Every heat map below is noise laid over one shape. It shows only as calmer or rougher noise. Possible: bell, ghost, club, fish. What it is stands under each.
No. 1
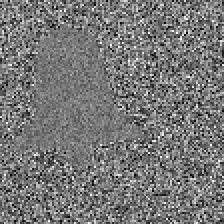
calm bell
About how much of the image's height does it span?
two thirds
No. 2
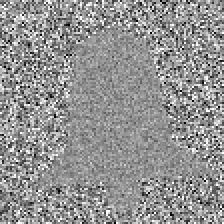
calm bell
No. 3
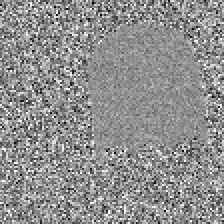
calm ghost
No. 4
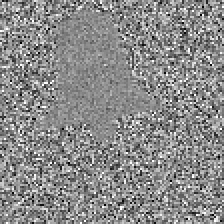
calm bell
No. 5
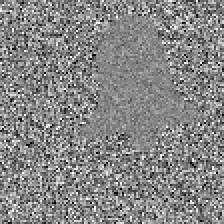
calm bell
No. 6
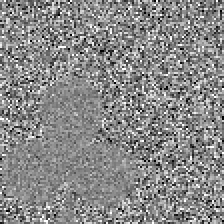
calm club
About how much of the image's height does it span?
two thirds
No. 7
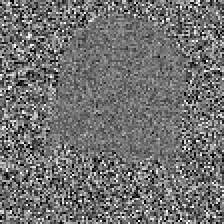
calm ghost
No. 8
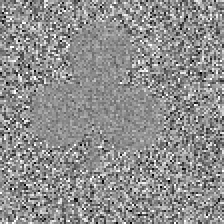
calm club
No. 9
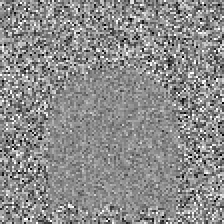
calm ghost
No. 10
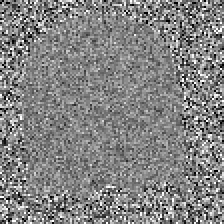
calm ghost
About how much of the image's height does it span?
nearly all
